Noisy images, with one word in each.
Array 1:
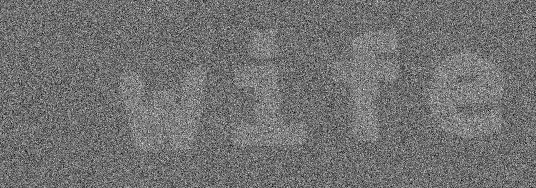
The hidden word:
wife
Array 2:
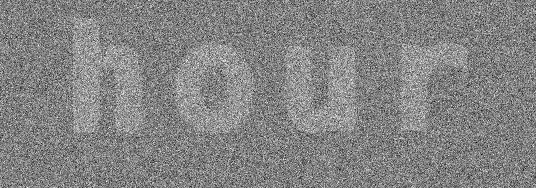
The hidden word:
hour
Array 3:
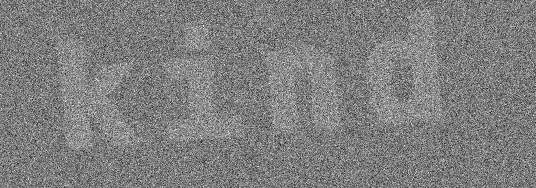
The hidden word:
kind
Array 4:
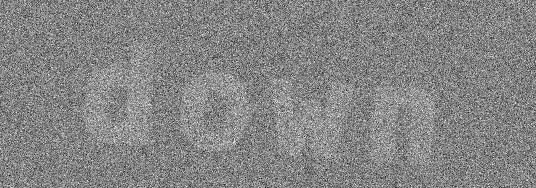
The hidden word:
down
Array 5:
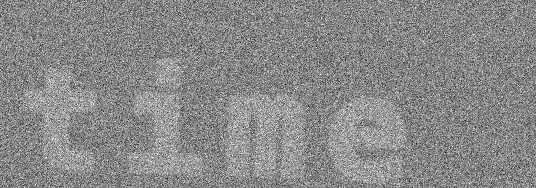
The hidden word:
time
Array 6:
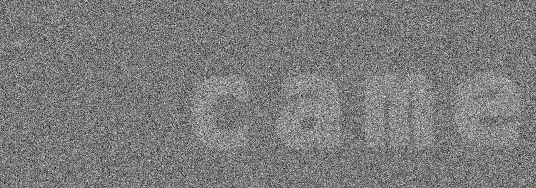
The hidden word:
came
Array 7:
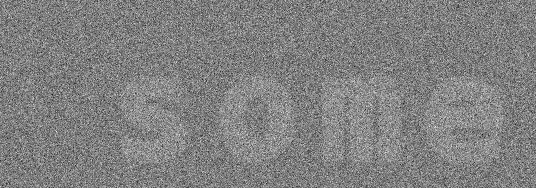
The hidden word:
some
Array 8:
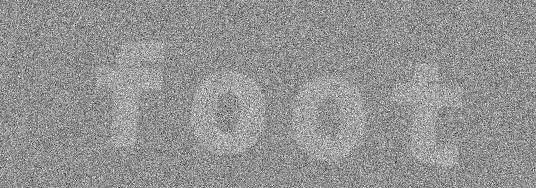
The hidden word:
foot
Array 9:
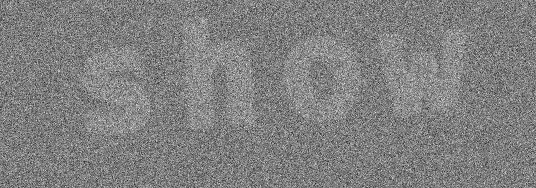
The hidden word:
show
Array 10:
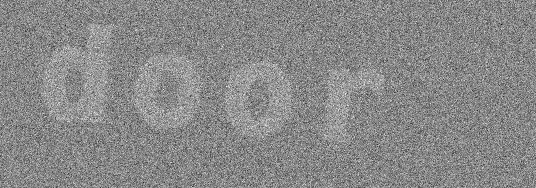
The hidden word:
door
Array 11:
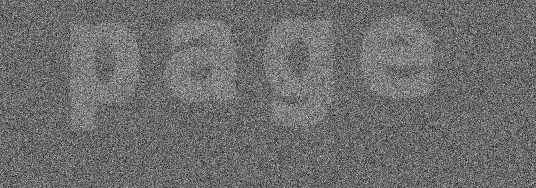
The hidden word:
page
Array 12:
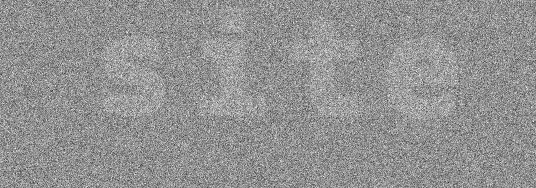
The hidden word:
site
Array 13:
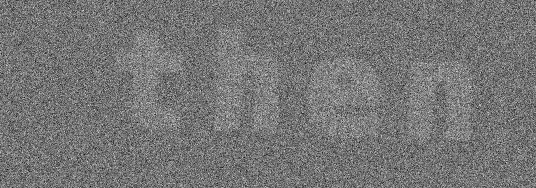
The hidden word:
then
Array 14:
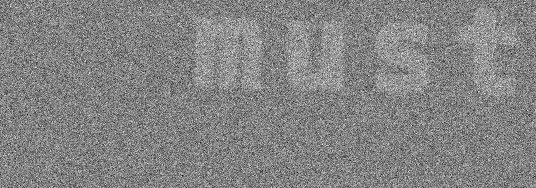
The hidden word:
must
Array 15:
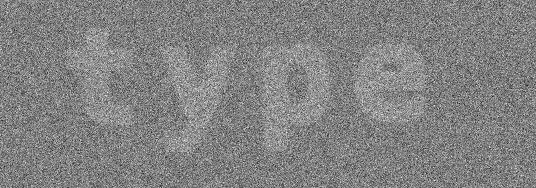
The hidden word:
type
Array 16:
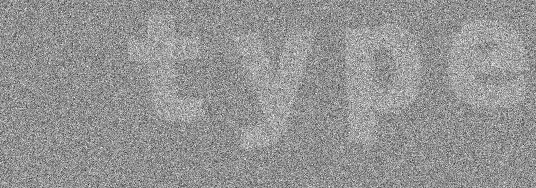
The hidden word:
type
